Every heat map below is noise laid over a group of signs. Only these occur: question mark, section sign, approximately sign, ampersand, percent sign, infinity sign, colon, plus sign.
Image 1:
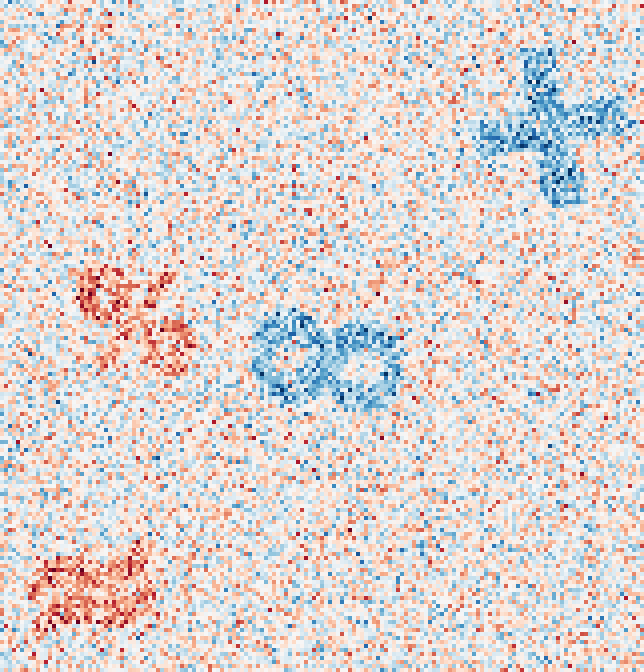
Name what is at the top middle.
nothing
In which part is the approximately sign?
bottom left
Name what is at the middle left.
percent sign
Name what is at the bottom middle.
nothing
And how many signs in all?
4
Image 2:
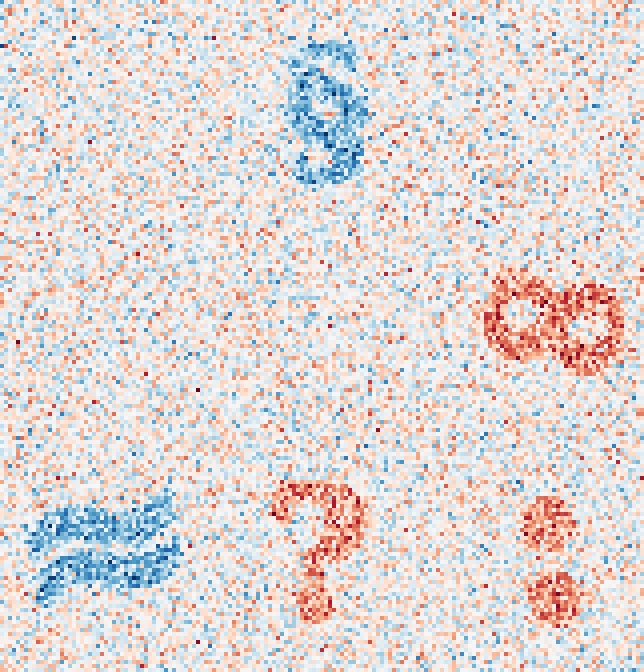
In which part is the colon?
bottom right
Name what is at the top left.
nothing
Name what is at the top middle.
section sign
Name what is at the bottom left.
approximately sign
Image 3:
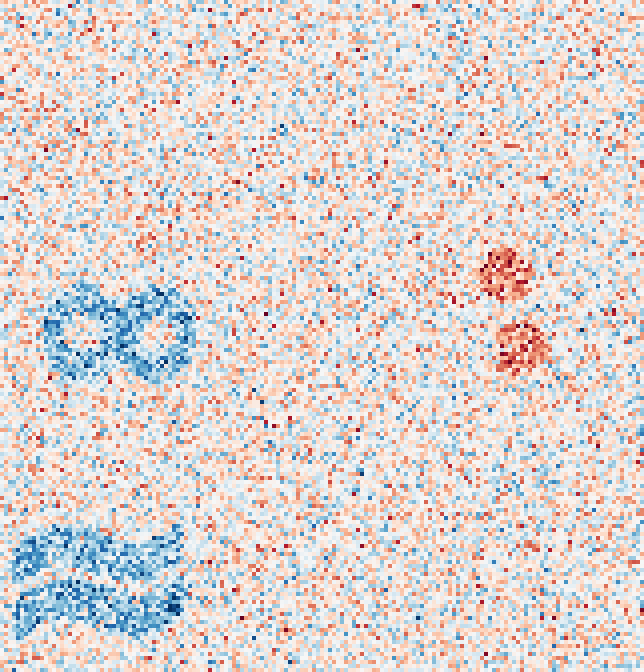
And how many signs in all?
3
